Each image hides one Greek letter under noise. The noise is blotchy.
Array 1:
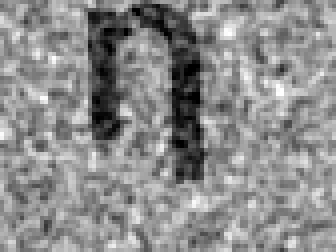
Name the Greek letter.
eta
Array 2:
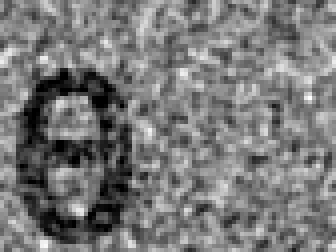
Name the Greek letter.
theta
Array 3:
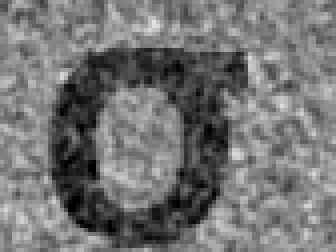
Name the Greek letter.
sigma
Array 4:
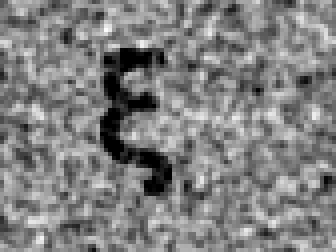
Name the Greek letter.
xi
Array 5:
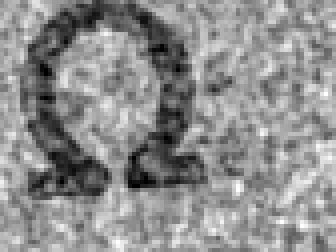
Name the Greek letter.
omega
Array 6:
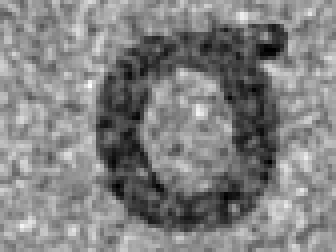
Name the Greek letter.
sigma
